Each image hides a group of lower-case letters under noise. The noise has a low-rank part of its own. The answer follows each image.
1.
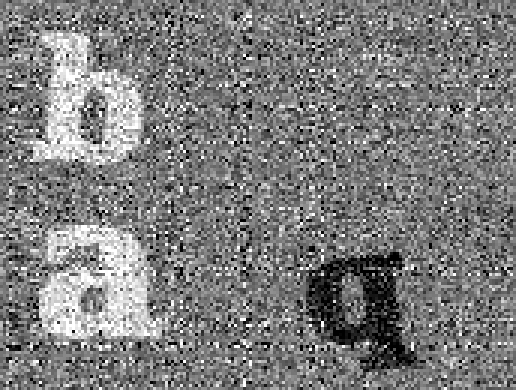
top left: light b; bottom left: light a; bottom right: dark q
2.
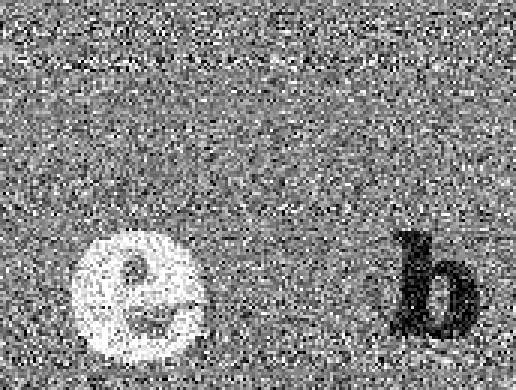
bottom left: light e; bottom right: dark b
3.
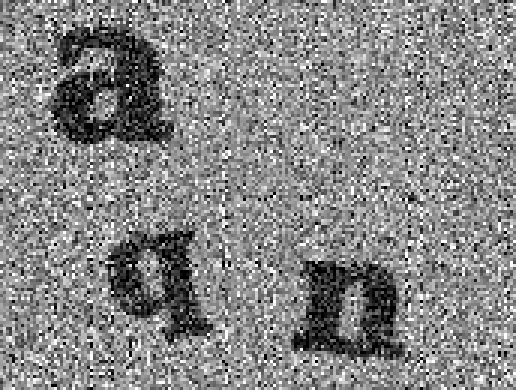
top left: dark a; bottom left: dark q; bottom right: dark n
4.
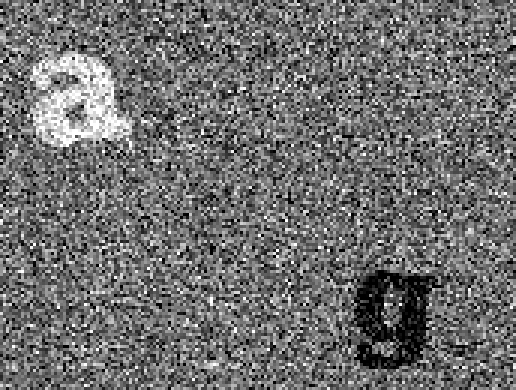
top left: light a; bottom right: dark g
